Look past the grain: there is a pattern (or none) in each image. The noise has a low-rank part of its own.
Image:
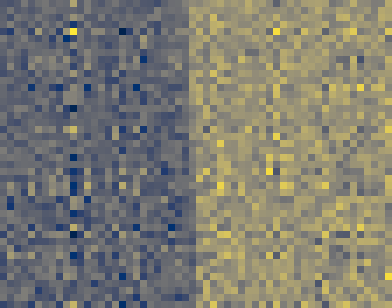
a sharp edge
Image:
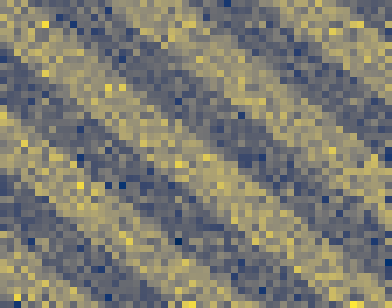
diagonal stripes
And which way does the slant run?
top left to bottom right
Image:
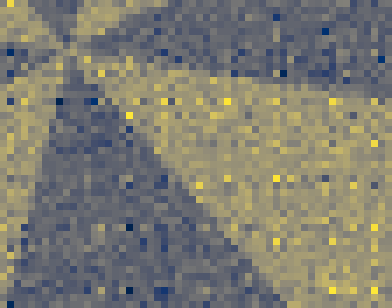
spokes from one point
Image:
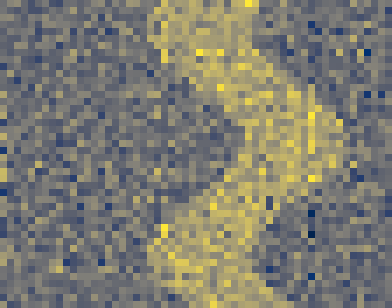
a wavy band
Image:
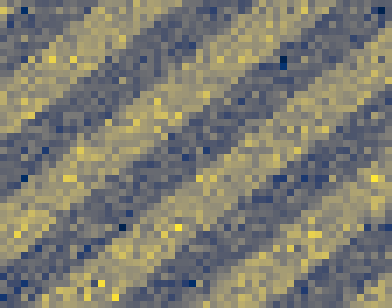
diagonal stripes
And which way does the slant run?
bottom left to top right
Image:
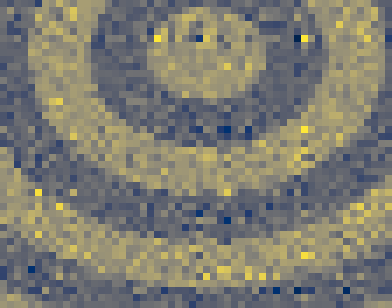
rings round one point
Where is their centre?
top middle
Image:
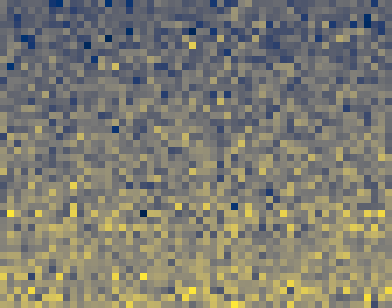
a smooth slope
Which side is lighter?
bottom
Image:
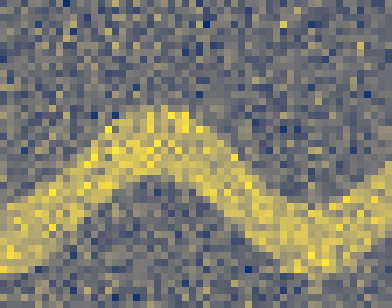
a wavy band
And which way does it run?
left to right
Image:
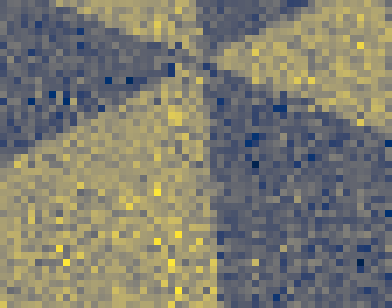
spokes from one point
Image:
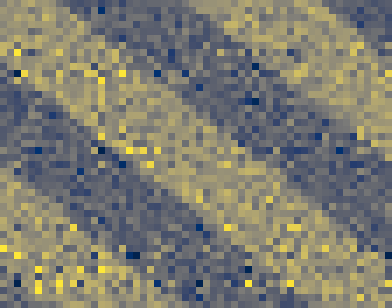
diagonal stripes
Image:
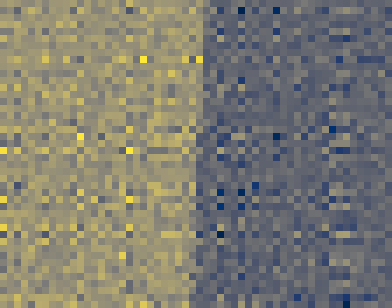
a sharp edge
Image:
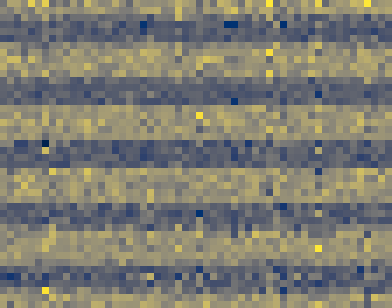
horizontal stripes
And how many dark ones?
5
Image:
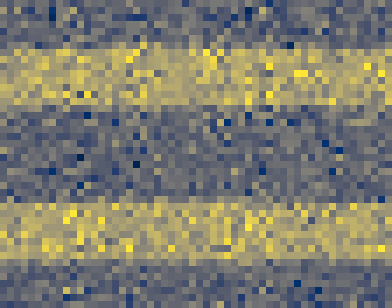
horizontal stripes
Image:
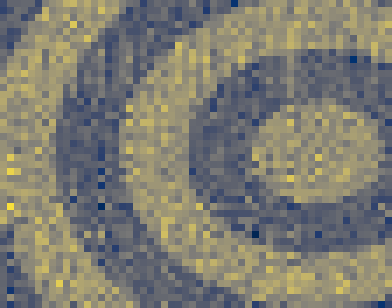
rings round one point
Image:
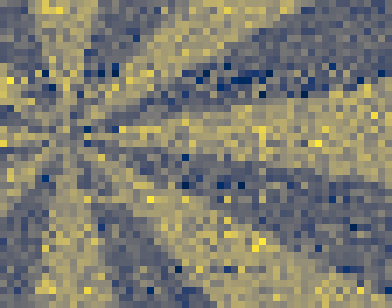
spokes from one point
